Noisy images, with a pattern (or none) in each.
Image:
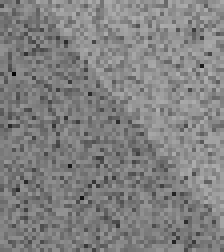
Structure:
a sharp edge
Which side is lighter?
top right
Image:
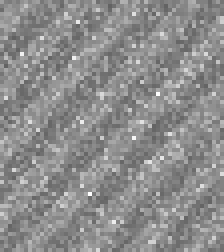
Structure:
diagonal stripes
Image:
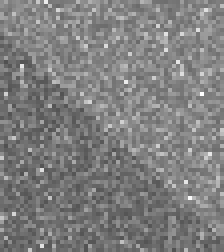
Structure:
a sharp edge
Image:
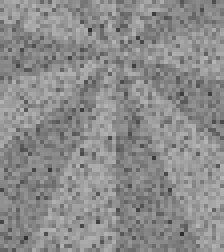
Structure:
spokes from one point
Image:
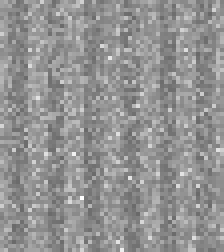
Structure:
vertical stripes
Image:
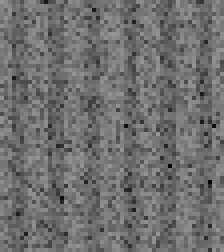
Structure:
vertical stripes
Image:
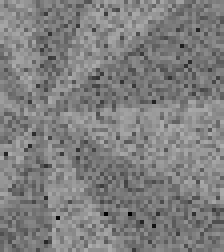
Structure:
spokes from one point
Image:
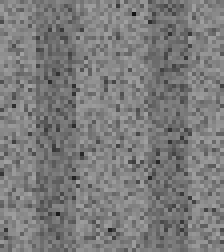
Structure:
vertical stripes
